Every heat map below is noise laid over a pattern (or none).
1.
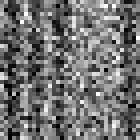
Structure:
bands of columns
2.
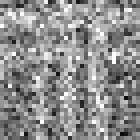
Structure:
bands of rows crossing bands of columns
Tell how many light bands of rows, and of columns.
2 and 3
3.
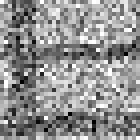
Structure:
bands of rows crossing bands of columns
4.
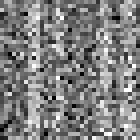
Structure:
bands of columns
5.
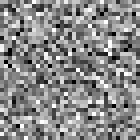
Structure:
only noise
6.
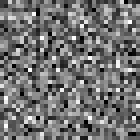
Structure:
only noise
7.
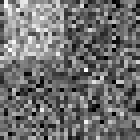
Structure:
one block
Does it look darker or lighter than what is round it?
lighter
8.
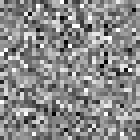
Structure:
only noise
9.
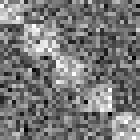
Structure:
blocks along the diagonal
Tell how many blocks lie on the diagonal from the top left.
5
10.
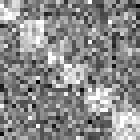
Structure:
blocks along the diagonal
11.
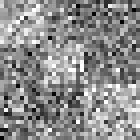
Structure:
blocks along the diagonal
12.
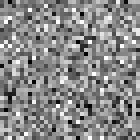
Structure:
only noise
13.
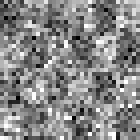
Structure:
a checkerboard
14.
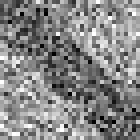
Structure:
a diagonal band
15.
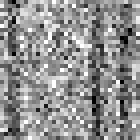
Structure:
bands of columns
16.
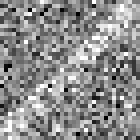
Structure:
a diagonal band
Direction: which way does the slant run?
bottom left to top right
